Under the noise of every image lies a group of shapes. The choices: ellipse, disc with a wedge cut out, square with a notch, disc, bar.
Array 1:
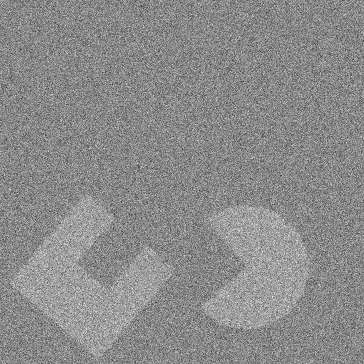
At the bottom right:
disc with a wedge cut out
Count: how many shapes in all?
2
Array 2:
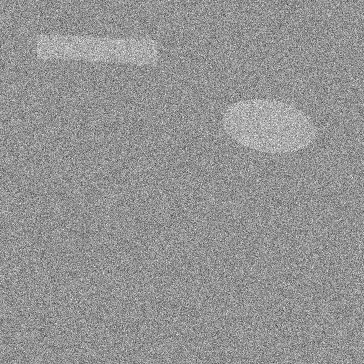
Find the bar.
top left
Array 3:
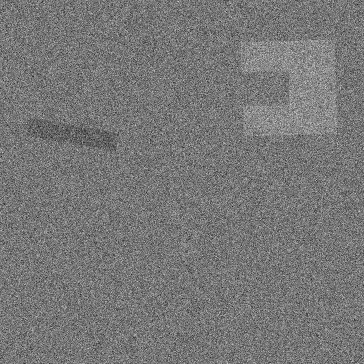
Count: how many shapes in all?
2
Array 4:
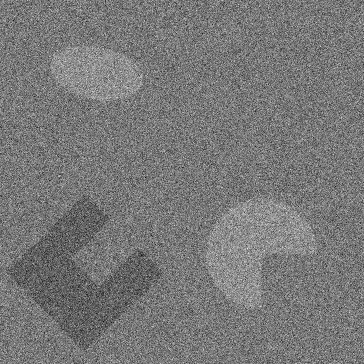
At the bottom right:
disc with a wedge cut out
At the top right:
nothing
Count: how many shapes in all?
3
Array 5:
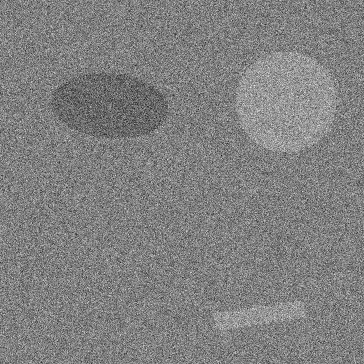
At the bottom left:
nothing
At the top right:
disc
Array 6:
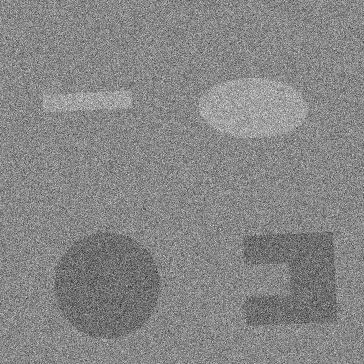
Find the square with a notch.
bottom right
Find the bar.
top left
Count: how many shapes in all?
4
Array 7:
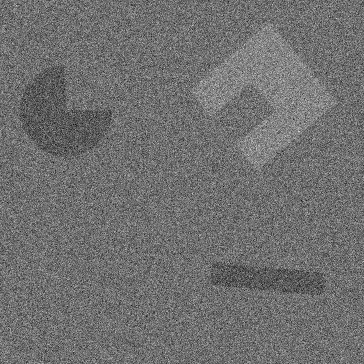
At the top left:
disc with a wedge cut out
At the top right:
square with a notch
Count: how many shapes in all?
3
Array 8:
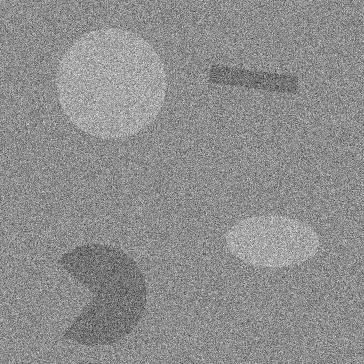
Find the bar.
top right
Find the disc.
top left
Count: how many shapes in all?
4
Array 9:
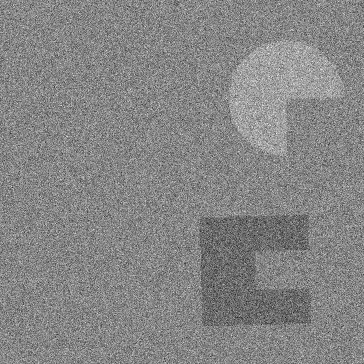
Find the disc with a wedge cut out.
top right
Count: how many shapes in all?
2
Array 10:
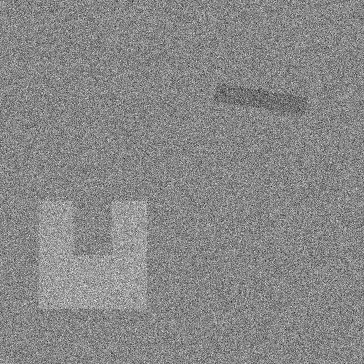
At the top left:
nothing
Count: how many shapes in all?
2
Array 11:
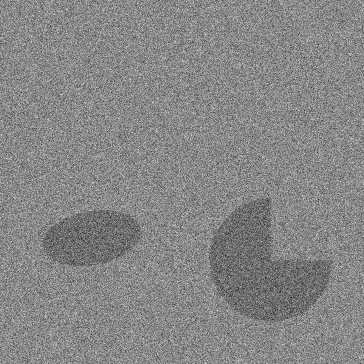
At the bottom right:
disc with a wedge cut out
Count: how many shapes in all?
2
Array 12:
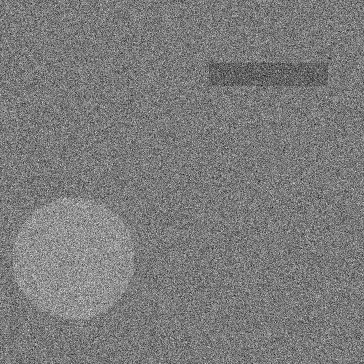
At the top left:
nothing
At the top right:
bar
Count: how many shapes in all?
2
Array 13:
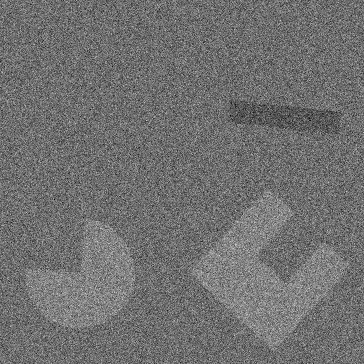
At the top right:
bar
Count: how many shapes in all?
3
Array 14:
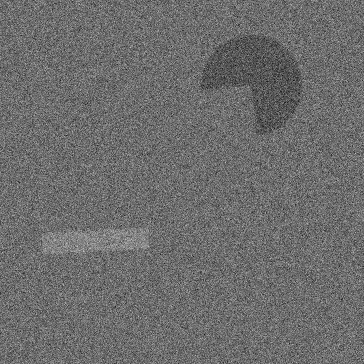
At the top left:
nothing
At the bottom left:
bar
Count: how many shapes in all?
2
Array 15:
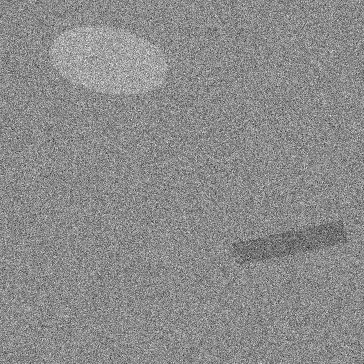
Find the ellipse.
top left
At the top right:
nothing
